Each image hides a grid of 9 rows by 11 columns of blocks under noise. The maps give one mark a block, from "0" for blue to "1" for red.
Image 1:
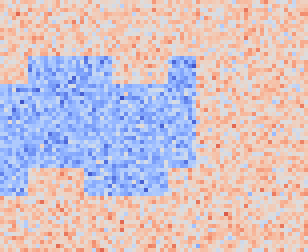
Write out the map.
1 1 1 1 1 1 1 1 1 1 1
1 1 1 1 1 1 1 1 1 1 1
1 0 0 0 1 1 0 1 1 1 1
0 0 0 0 0 0 0 1 1 1 1
0 0 0 0 0 0 0 1 1 1 1
0 0 0 0 0 0 0 1 1 1 1
0 1 1 0 0 0 1 1 1 1 1
1 1 1 1 1 1 1 1 1 1 1
1 1 1 1 1 1 1 1 1 1 1
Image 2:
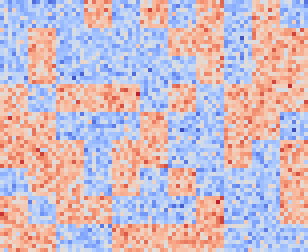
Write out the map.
0 0 0 1 0 1 0 1 0 1 0
0 1 0 0 0 0 1 1 0 1 1
0 1 0 0 0 0 0 1 0 1 1
1 0 1 1 1 0 1 0 1 1 1
1 1 0 0 0 1 0 0 1 1 0
1 1 1 0 1 1 0 0 1 0 1
0 1 1 0 1 0 1 0 0 0 1
1 0 1 1 0 0 0 1 0 0 1
1 1 0 0 1 1 1 1 0 0 0
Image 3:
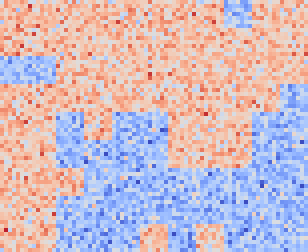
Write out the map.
1 1 1 1 1 1 1 1 0 1 1
1 1 1 1 1 1 1 1 1 1 1
0 0 1 1 1 1 1 1 1 1 1
1 1 1 1 1 1 1 1 1 1 0
1 1 0 1 0 0 1 1 1 0 0
1 1 0 0 0 0 1 1 1 0 0
1 1 1 0 0 0 0 0 0 0 0
1 1 0 0 0 0 0 0 0 0 0
1 1 0 0 0 1 0 1 0 0 0
